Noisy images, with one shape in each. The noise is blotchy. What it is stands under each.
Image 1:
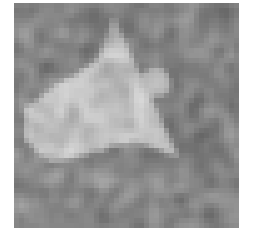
bell
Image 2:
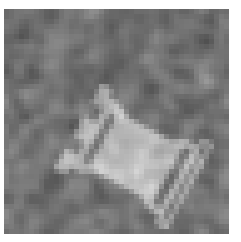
chess rook
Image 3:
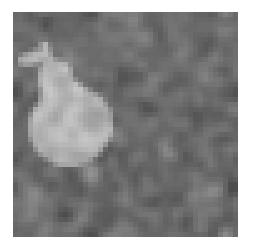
pear
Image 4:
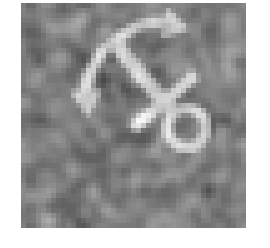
anchor
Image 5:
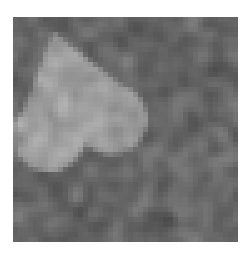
heart
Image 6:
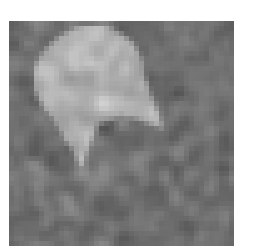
cat's head
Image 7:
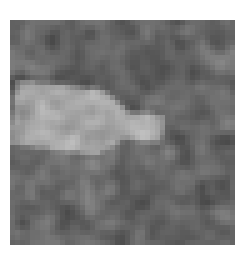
bottle
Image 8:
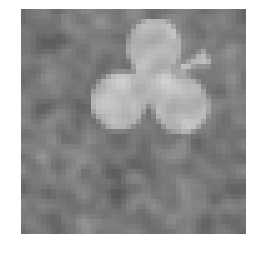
club
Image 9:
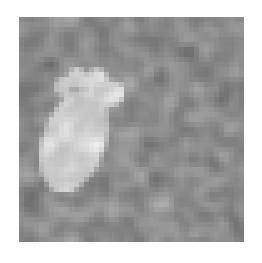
footprint
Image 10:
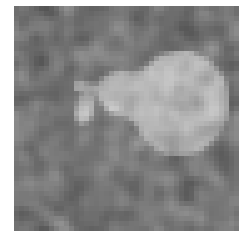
pear
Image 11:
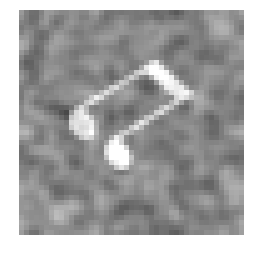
pair of musical notes
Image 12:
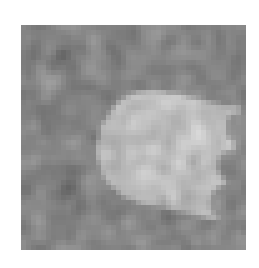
ghost
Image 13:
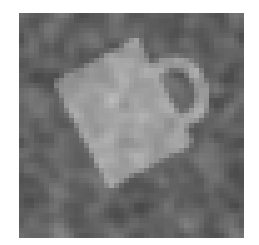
cup
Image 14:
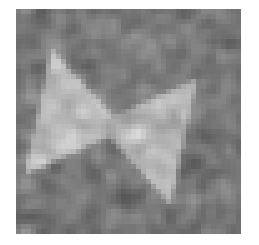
bow tie
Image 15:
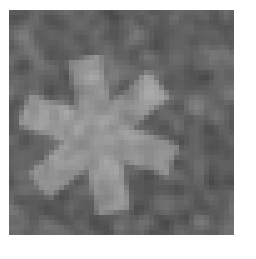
asterisk
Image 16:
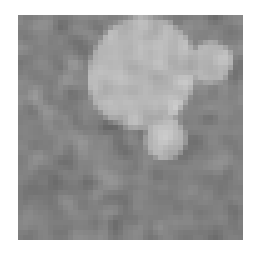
bear's head
